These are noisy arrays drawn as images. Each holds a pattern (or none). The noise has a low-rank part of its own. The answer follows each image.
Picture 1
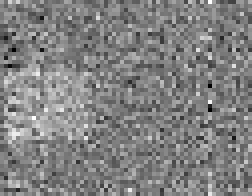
one block
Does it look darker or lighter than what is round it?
lighter
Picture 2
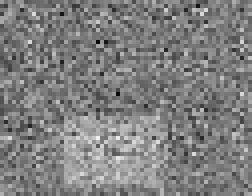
one block
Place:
bottom middle
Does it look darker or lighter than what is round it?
lighter
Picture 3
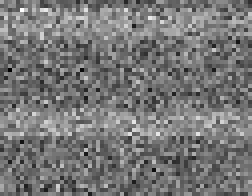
bands of rows
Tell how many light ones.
2
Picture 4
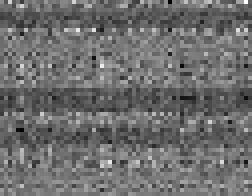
bands of rows
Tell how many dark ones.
3
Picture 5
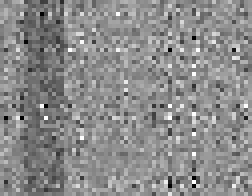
one band of columns
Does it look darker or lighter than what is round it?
darker
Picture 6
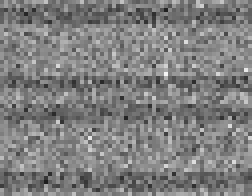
bands of rows
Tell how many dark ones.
4
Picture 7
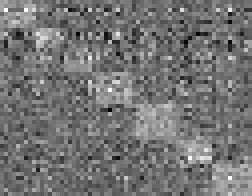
blocks along the diagonal
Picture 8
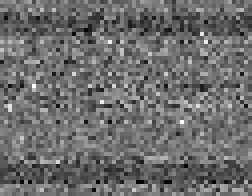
bands of rows
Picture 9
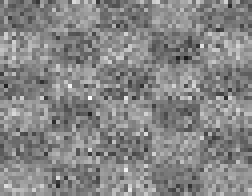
a checkerboard
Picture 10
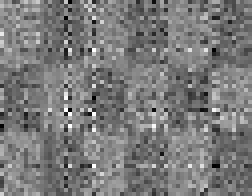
a checkerboard
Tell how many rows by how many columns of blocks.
3 by 6
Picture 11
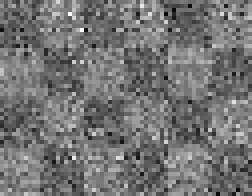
a checkerboard
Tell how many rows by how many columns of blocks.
4 by 6
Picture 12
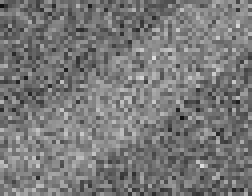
a diagonal band
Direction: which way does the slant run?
bottom left to top right
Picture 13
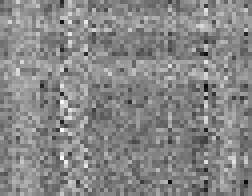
bands of rows crossing bands of columns
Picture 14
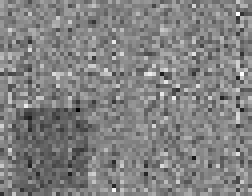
one block
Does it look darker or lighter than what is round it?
darker
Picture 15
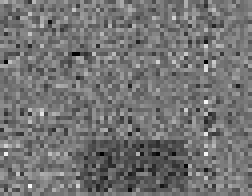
one block
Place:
bottom middle
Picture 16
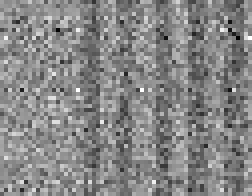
bands of columns
